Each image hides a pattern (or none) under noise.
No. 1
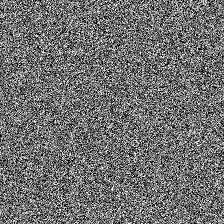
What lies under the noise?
only noise
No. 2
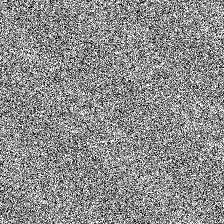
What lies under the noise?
diagonal stripes
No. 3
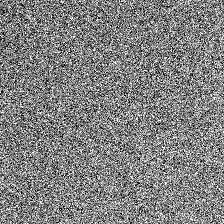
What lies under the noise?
a smooth slope
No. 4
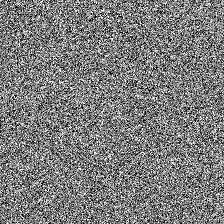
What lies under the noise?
only noise
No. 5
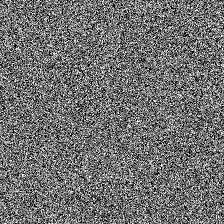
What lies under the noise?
only noise
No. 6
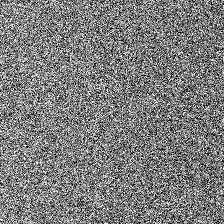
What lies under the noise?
a smooth slope
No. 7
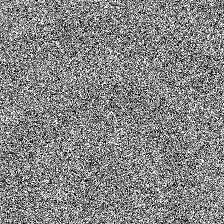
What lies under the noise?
rings round one point
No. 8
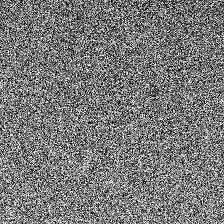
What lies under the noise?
a smooth slope
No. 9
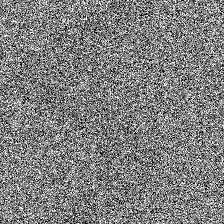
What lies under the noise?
a wavy band
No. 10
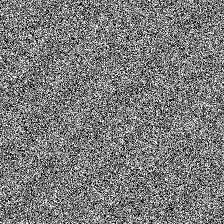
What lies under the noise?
diagonal stripes
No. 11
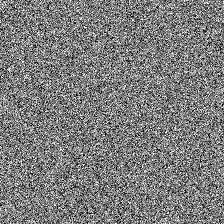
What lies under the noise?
only noise
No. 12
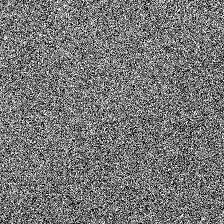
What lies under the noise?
a sharp edge
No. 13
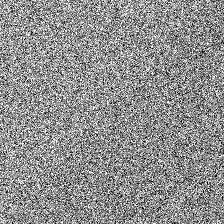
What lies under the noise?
a sharp edge
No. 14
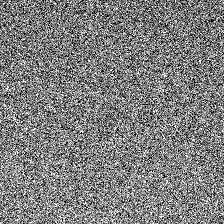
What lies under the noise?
a smooth slope
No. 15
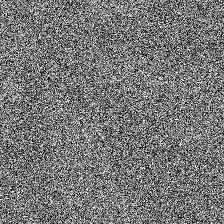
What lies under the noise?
spokes from one point
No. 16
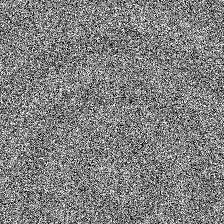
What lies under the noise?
rings round one point
